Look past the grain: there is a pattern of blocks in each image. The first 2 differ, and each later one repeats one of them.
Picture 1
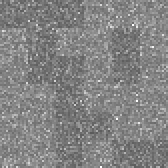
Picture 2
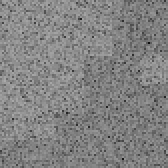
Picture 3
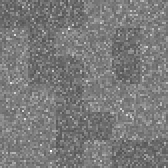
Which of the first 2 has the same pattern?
1
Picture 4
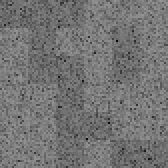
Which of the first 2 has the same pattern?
1
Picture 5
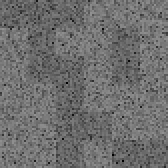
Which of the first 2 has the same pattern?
1
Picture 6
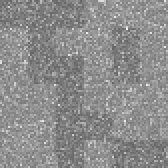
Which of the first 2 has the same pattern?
1
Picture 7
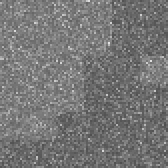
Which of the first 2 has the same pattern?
2
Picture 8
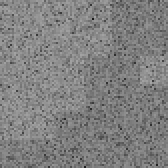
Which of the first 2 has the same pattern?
2
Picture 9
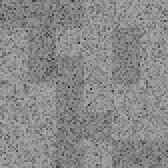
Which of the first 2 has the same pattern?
1
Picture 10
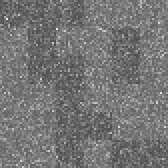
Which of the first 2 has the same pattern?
1
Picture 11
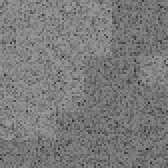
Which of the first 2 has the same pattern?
2
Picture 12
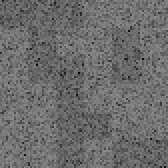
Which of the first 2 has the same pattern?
1
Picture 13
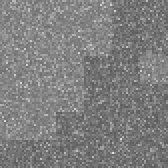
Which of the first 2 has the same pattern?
2
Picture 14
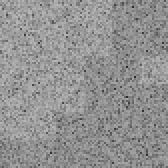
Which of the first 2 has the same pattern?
2
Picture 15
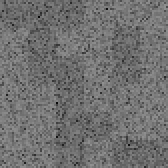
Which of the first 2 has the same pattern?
1
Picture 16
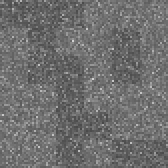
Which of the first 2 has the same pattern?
1
